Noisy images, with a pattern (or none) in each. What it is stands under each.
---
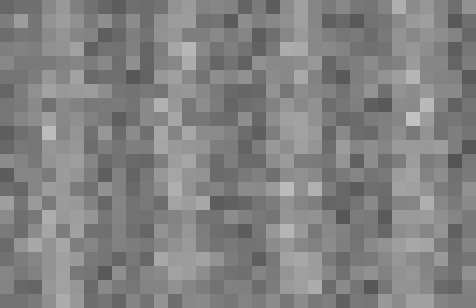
vertical stripes
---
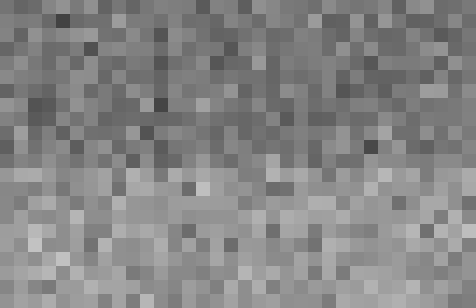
a sharp edge
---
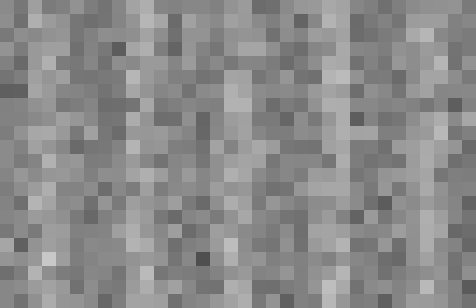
vertical stripes
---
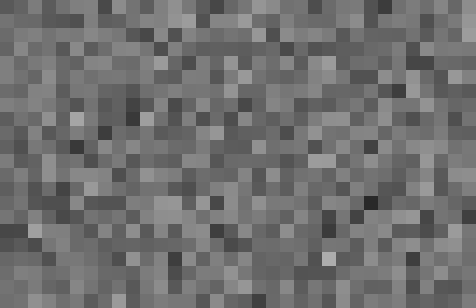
only noise
